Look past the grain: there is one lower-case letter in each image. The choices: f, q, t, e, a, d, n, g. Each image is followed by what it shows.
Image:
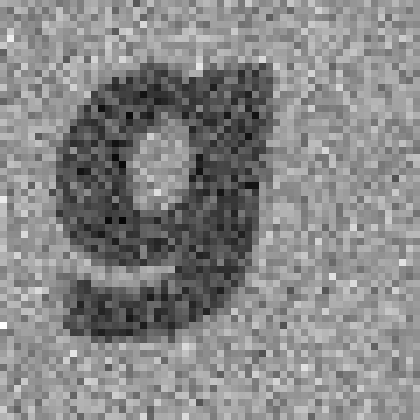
g
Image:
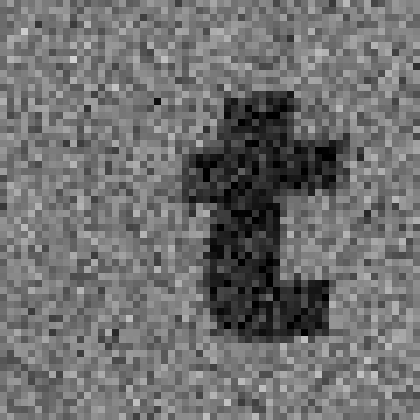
t
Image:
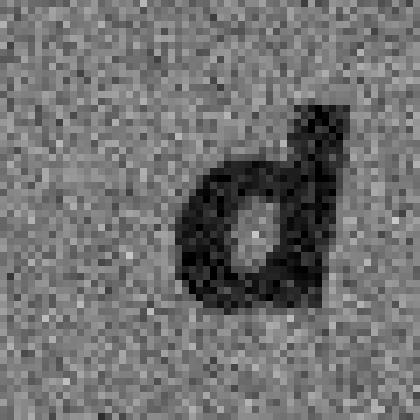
d
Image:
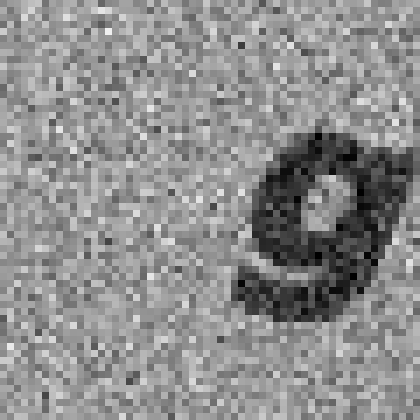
g
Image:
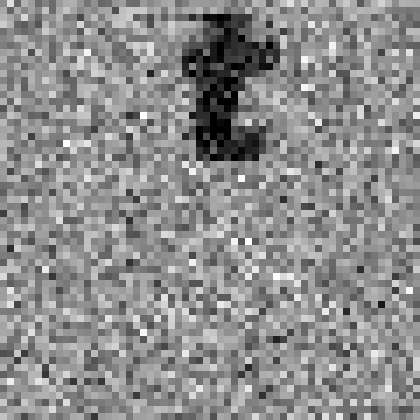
t
